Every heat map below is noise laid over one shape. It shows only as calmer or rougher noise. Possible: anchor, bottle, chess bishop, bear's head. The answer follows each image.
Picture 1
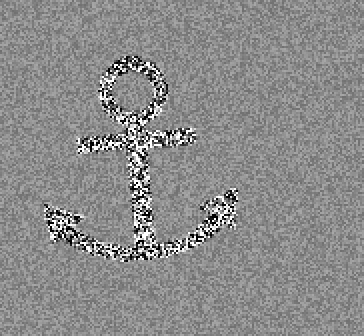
anchor
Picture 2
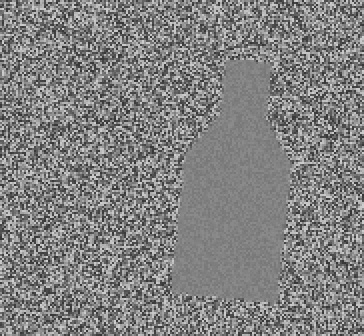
bottle
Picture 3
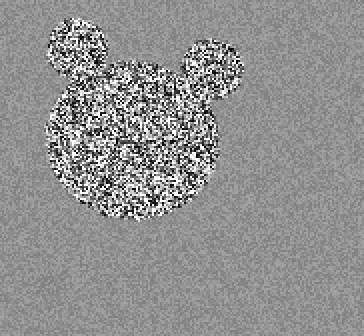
bear's head
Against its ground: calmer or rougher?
rougher
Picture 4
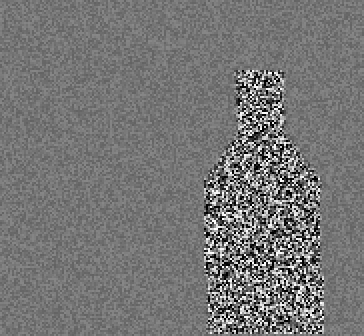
bottle
